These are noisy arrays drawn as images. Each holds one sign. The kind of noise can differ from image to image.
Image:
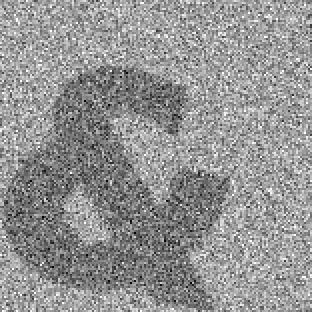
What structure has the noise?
independent entries
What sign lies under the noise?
ampersand
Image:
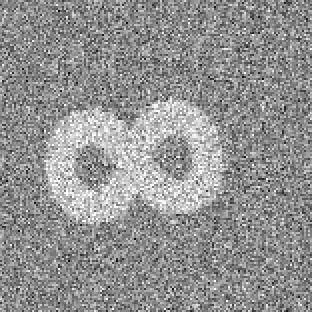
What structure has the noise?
low rank plus noise
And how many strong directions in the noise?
two
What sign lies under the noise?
infinity sign
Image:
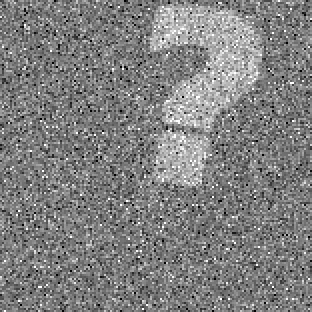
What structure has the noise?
heavy tails
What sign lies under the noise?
question mark
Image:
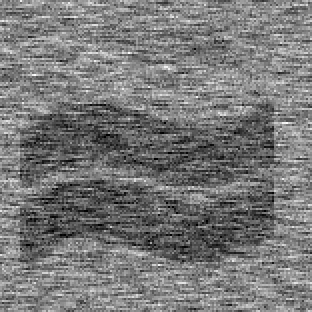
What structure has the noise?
streaked along the rows
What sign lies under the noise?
approximately sign
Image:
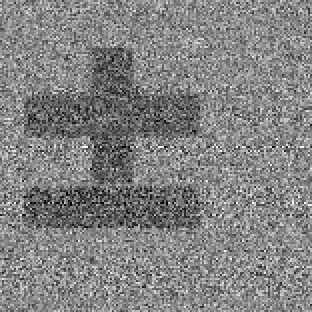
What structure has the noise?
rows of uneven size
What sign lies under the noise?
plus-minus sign
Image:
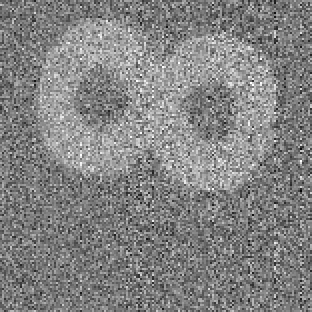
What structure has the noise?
columns of uneven size
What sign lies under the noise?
infinity sign
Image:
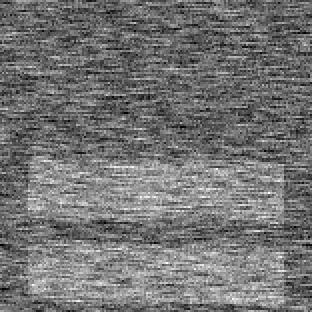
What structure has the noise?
streaked along the rows
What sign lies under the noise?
equals sign
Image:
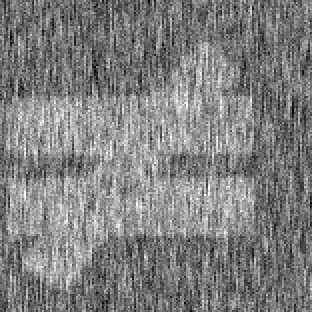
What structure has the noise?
streaked along the columns
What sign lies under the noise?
not-equal sign
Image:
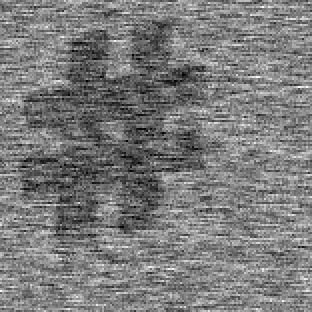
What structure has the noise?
streaked along the rows
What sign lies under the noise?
hash sign
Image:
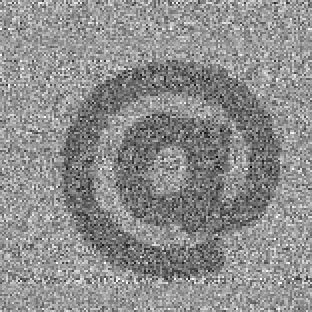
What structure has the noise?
rows of uneven size
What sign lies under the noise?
at sign
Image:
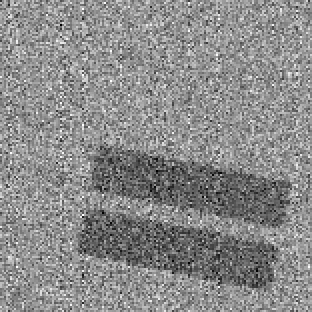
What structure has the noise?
columns of uneven size
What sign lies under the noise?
equals sign
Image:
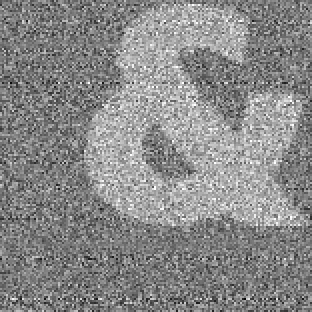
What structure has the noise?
rows of uneven size
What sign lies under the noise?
ampersand
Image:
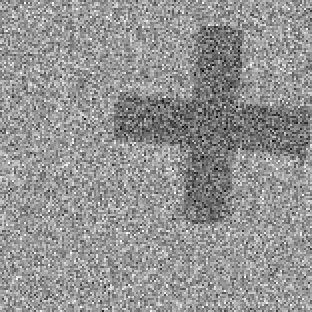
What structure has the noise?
independent entries
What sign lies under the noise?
plus sign
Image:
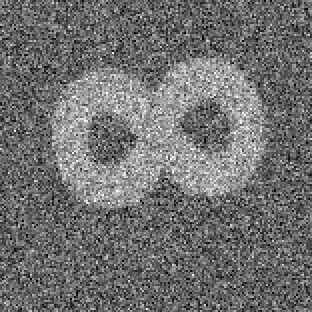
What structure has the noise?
independent entries
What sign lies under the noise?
infinity sign
